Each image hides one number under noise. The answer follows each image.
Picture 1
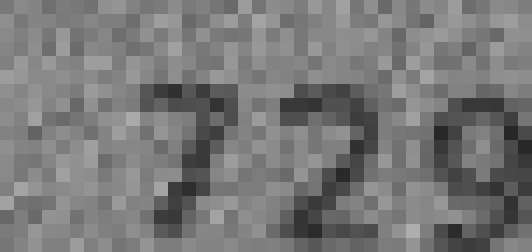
729
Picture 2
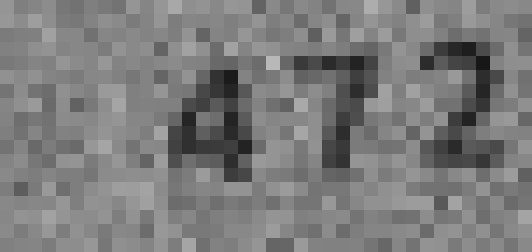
472
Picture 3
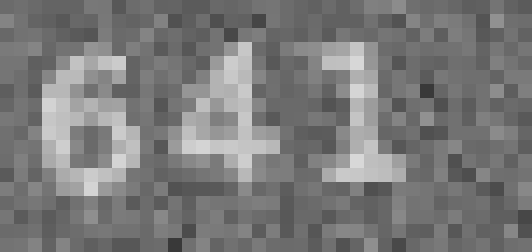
641
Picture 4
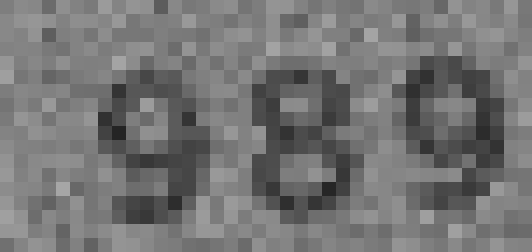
989
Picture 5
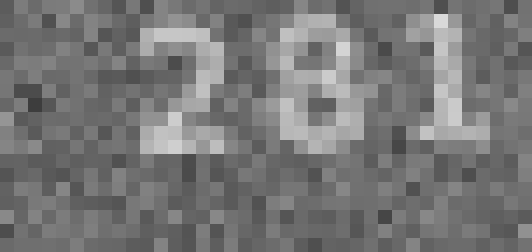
281
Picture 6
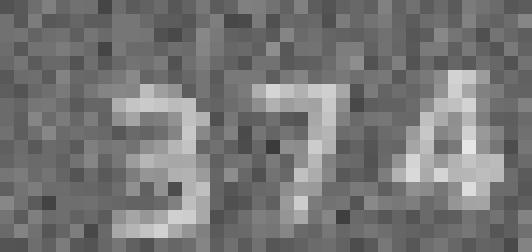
374
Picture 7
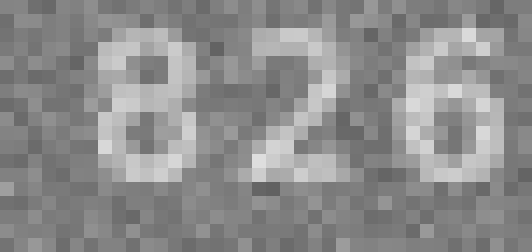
826
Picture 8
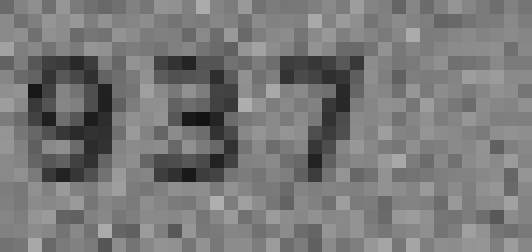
937
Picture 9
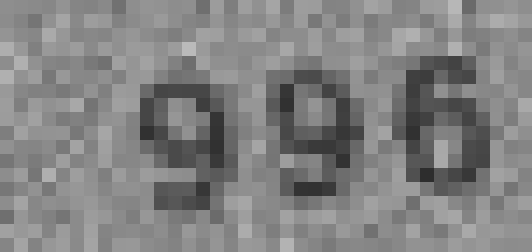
996
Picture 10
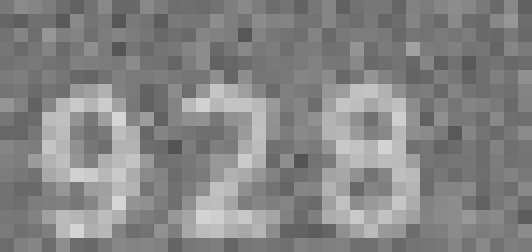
928
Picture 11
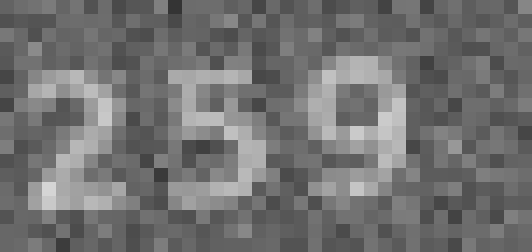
259
